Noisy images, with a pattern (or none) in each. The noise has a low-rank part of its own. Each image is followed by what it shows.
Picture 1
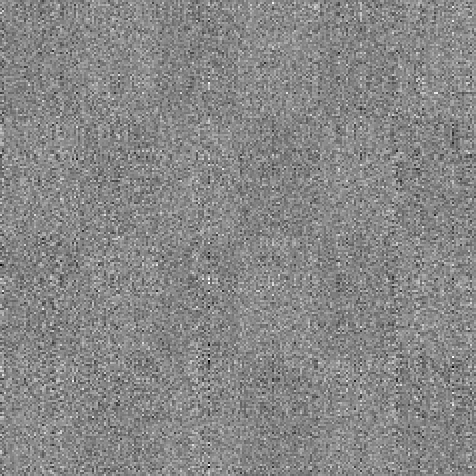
a checkerboard
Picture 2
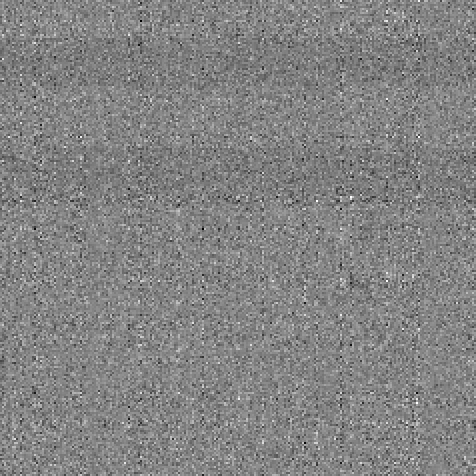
bands of rows
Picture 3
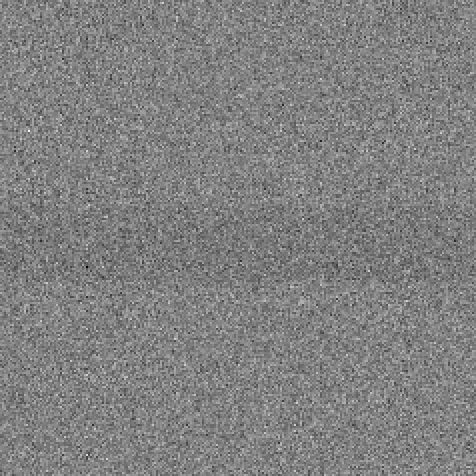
one band of rows
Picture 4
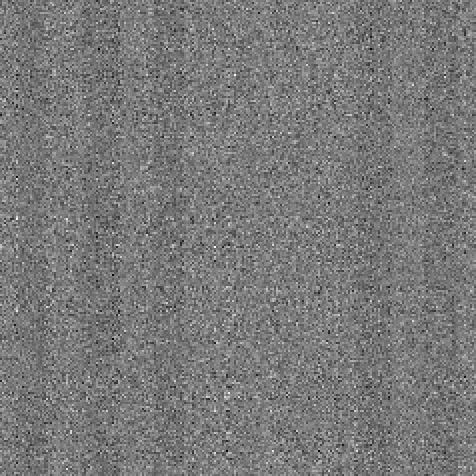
bands of columns
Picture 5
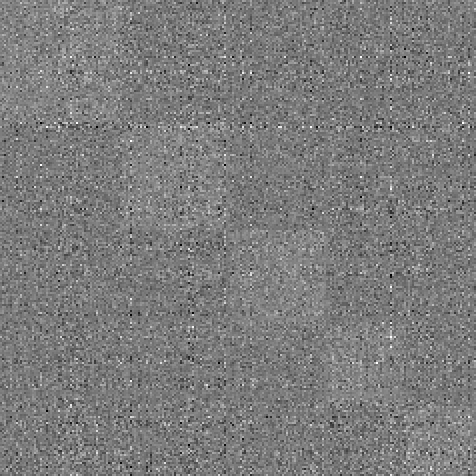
blocks along the diagonal
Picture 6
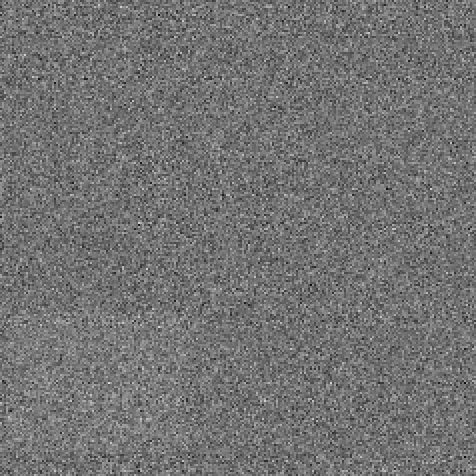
one block
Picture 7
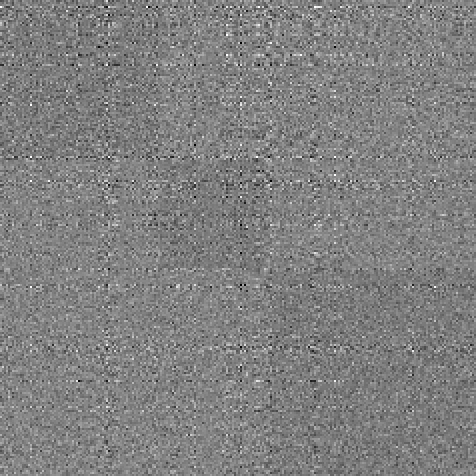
blocks along the diagonal
